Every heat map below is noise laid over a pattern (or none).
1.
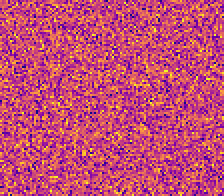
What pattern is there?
only noise
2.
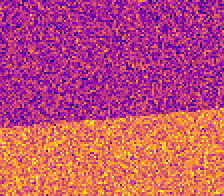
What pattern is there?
a sharp edge
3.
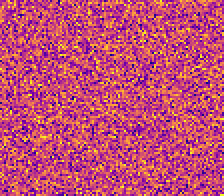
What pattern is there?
only noise
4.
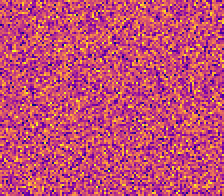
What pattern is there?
only noise
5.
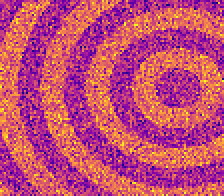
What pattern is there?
rings round one point
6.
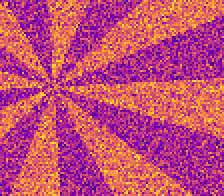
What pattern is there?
spokes from one point
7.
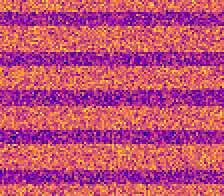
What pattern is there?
horizontal stripes
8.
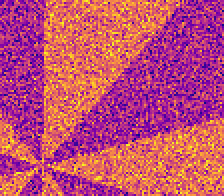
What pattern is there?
spokes from one point
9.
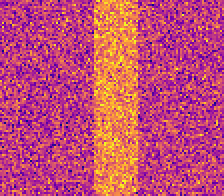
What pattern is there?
one vertical stripe
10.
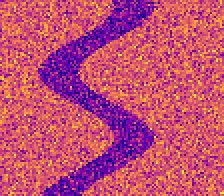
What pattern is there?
a wavy band
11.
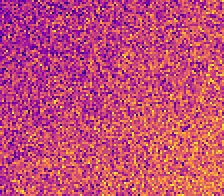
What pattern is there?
a smooth slope
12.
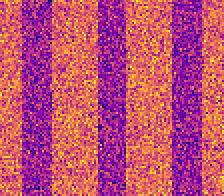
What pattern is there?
vertical stripes
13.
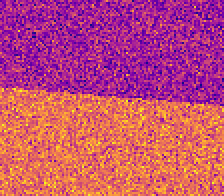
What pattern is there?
a sharp edge
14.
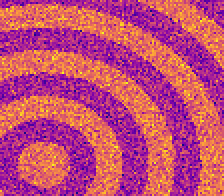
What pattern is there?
rings round one point
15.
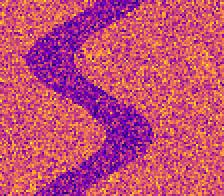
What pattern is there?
a wavy band
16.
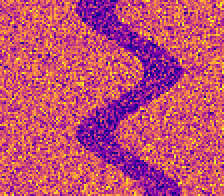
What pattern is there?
a wavy band
